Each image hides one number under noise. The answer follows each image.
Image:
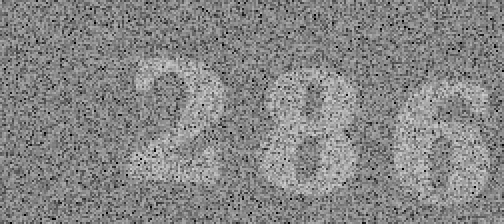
286
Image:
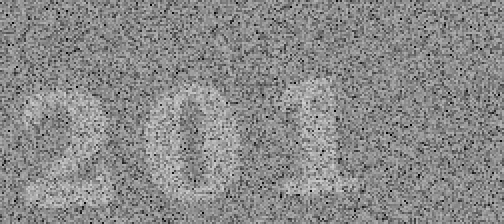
201
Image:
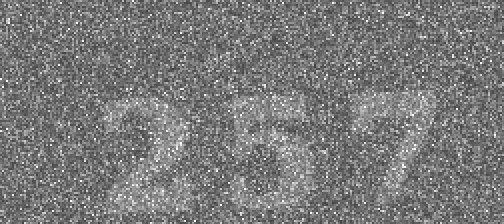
257
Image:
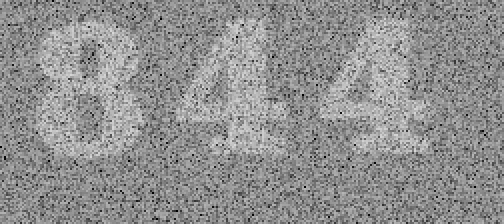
844
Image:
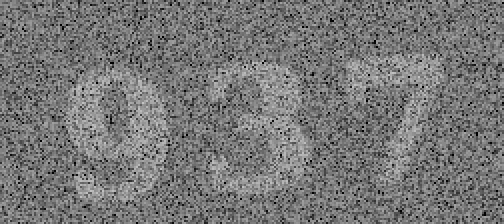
937
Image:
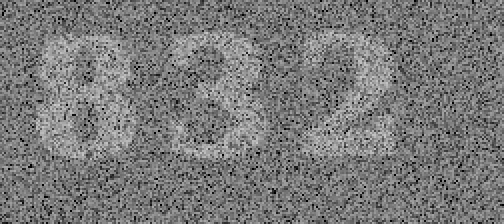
832
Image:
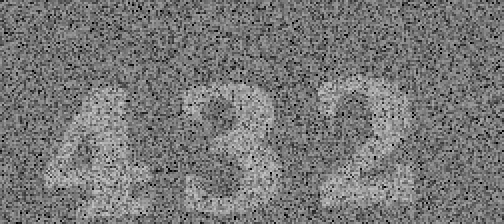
432
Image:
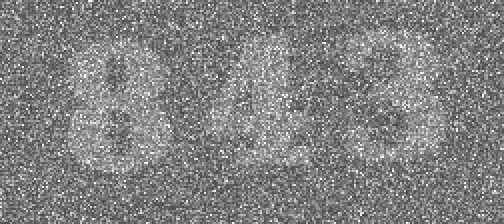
843
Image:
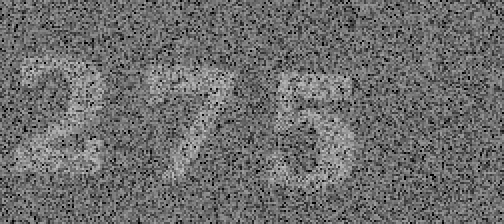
275
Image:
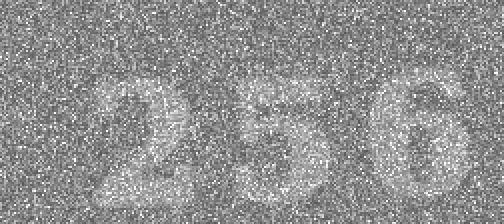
256
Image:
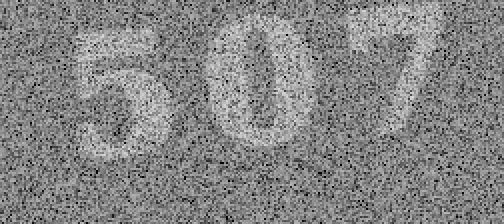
507
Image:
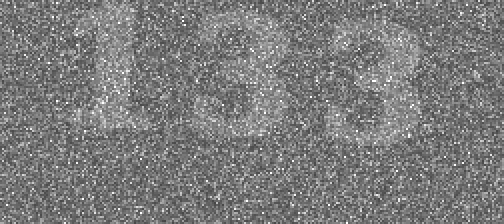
133
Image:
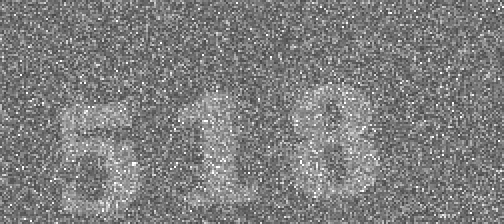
518
